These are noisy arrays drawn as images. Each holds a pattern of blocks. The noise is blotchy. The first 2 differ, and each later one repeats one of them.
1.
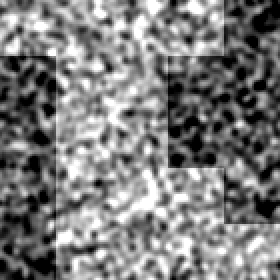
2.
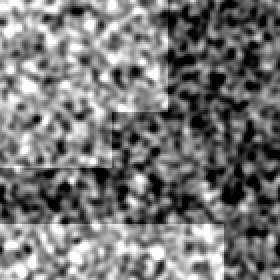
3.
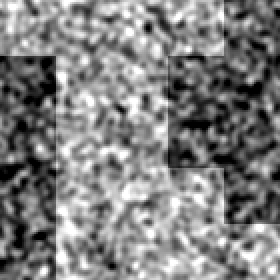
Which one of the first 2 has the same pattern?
1
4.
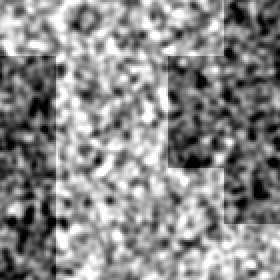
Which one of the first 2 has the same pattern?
1
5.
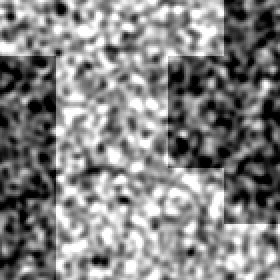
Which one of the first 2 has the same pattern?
1
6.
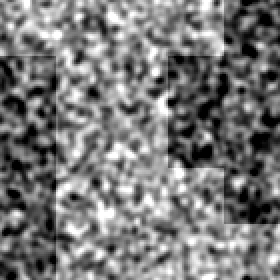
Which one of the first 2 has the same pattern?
1
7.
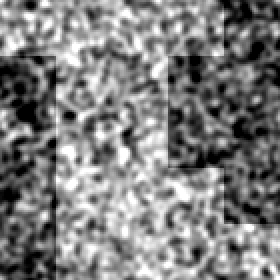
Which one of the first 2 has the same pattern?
1
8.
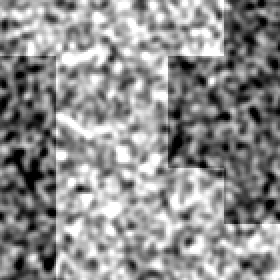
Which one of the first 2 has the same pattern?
1
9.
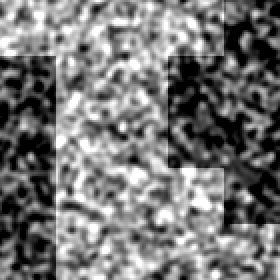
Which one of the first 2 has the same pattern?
1
